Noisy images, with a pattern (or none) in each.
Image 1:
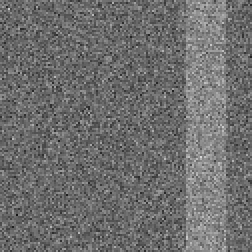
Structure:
one band of columns
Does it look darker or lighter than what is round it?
lighter
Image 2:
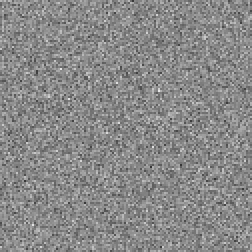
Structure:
only noise
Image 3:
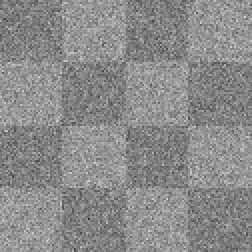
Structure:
a checkerboard
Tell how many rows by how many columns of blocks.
4 by 4
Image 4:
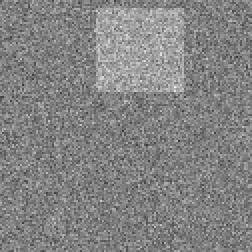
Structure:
one block
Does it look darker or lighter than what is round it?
lighter
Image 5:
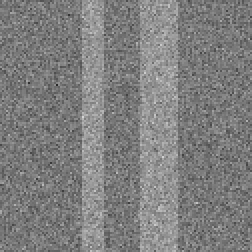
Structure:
bands of columns
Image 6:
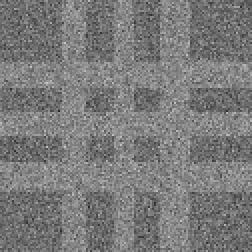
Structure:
bands of rows crossing bands of columns
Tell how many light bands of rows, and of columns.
3 and 3
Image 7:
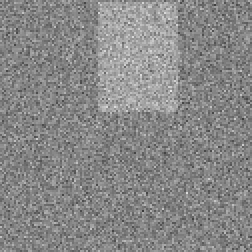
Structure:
one block
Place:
top middle
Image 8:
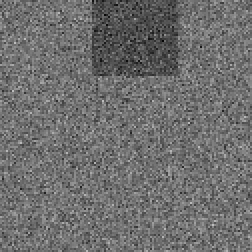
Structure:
one block
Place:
top middle
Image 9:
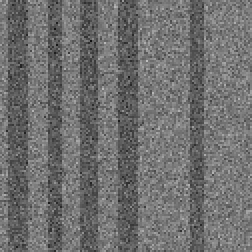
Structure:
bands of columns
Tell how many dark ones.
5
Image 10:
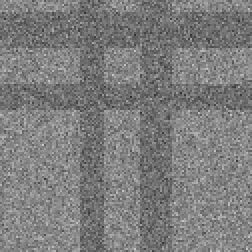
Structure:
bands of rows crossing bands of columns
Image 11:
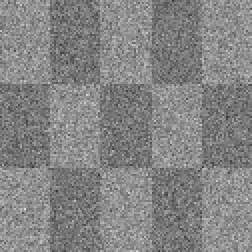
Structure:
a checkerboard
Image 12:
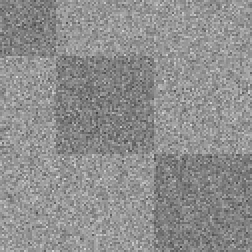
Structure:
blocks along the diagonal
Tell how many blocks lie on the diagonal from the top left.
3
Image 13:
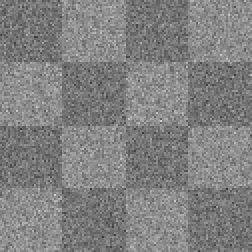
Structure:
a checkerboard
